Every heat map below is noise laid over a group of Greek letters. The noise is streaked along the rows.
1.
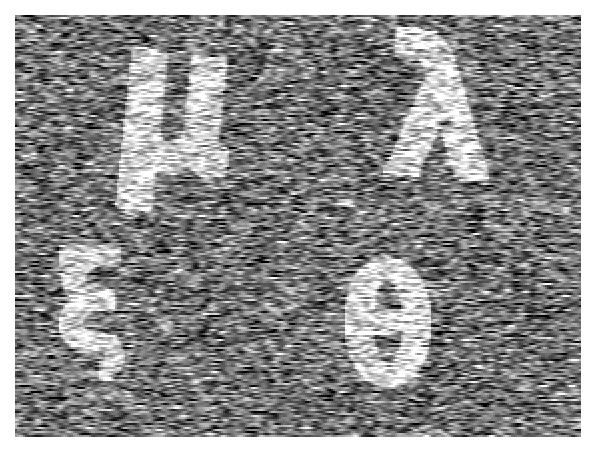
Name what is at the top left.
mu
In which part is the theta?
bottom right
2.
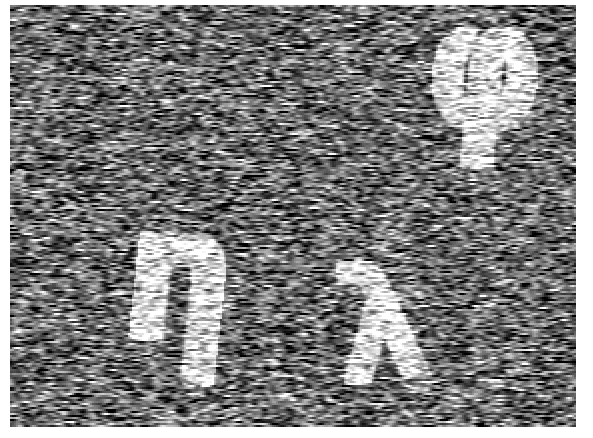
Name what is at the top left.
nothing
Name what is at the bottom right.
lambda
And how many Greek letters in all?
3
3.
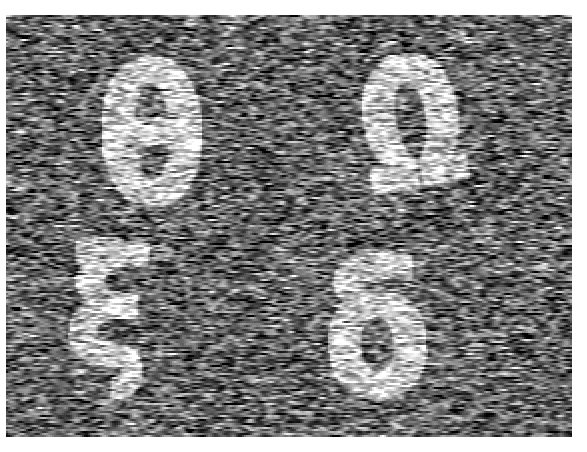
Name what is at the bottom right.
delta
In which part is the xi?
bottom left
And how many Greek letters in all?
4
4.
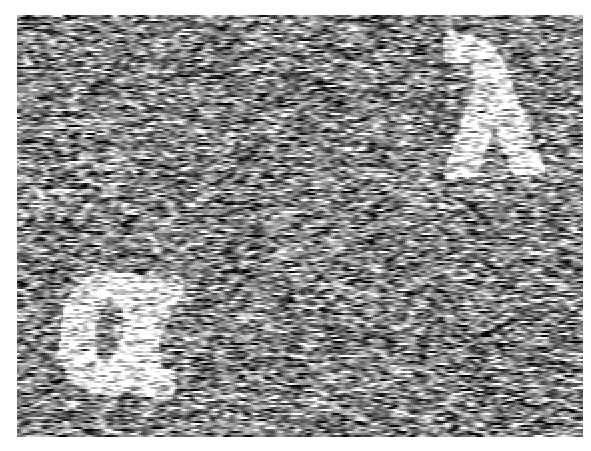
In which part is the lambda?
top right
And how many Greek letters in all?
2
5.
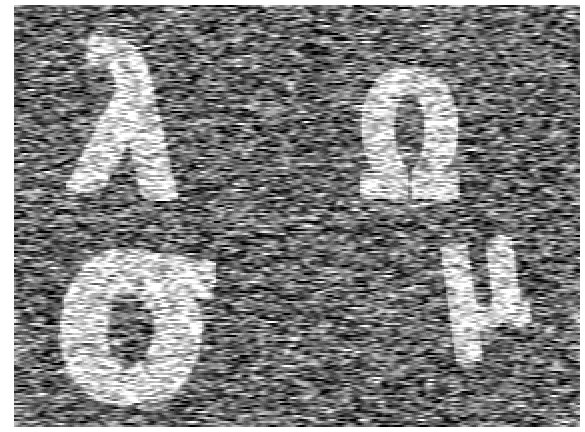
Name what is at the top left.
lambda
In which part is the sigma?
bottom left
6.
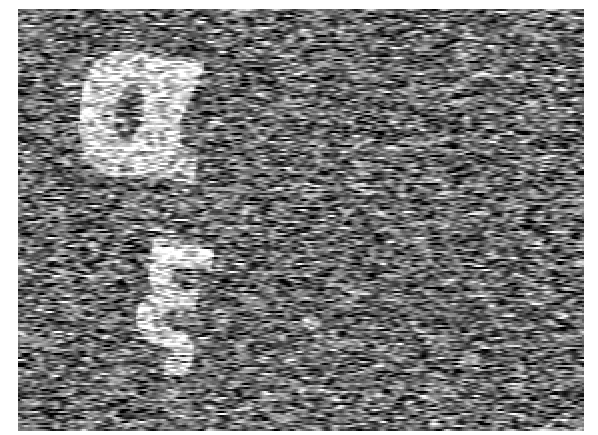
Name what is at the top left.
alpha
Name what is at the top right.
nothing
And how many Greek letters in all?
2
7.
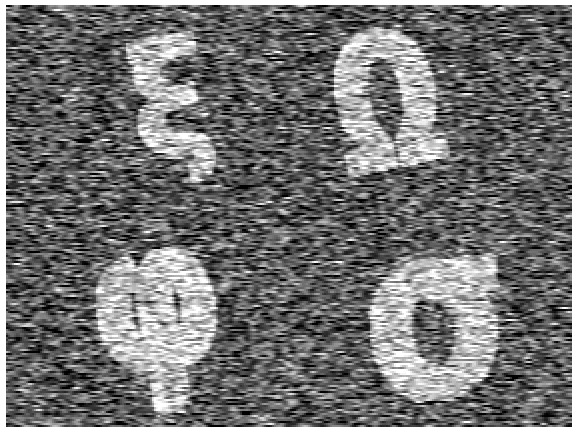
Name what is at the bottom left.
phi
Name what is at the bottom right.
sigma
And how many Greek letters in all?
4
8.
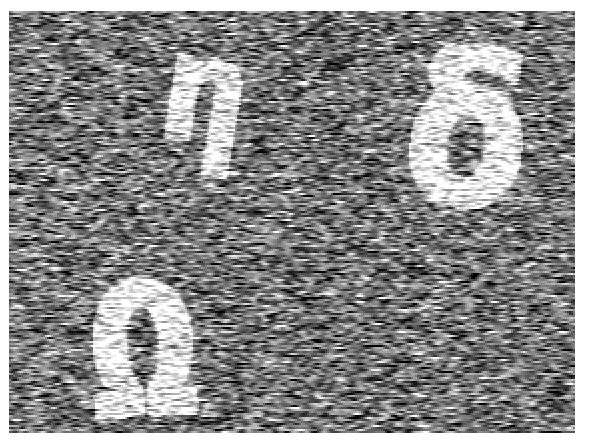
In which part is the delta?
top right
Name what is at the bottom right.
nothing
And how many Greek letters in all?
3
